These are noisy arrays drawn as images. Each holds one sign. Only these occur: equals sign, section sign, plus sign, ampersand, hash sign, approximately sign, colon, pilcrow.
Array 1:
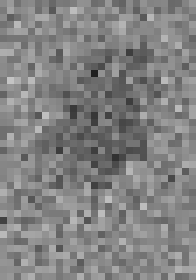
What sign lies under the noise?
hash sign
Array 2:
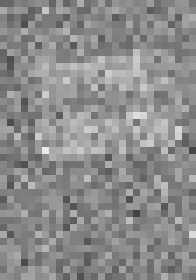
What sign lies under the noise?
equals sign
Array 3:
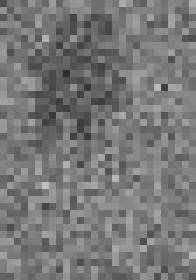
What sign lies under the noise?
hash sign
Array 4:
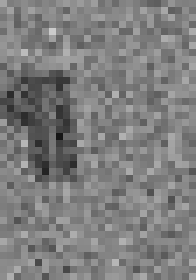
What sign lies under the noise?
pilcrow
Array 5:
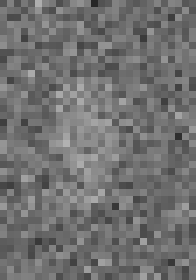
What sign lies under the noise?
section sign
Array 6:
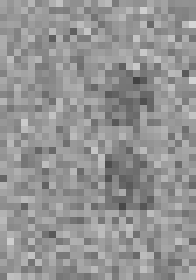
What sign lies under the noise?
colon
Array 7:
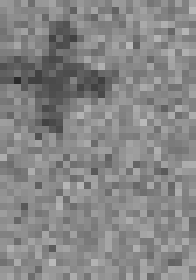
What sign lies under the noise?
plus sign
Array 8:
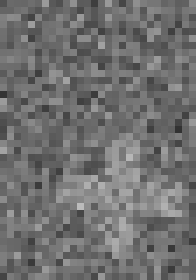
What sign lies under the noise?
plus sign
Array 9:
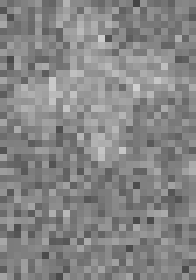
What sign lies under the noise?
plus sign
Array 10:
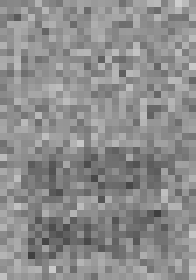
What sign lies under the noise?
equals sign
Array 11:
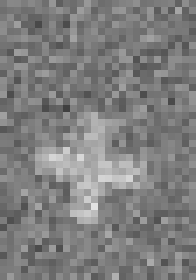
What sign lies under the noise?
plus sign
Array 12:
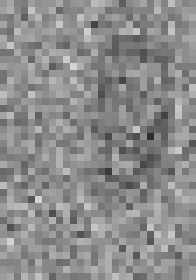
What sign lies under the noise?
section sign
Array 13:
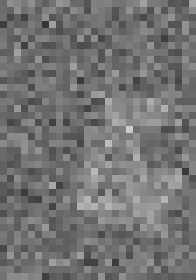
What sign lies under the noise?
ampersand
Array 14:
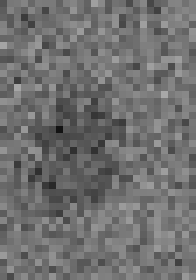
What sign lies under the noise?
hash sign
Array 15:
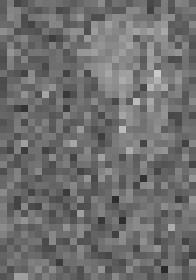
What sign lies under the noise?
pilcrow
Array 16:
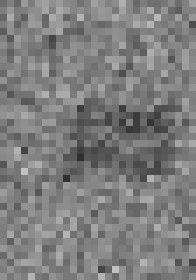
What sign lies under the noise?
approximately sign
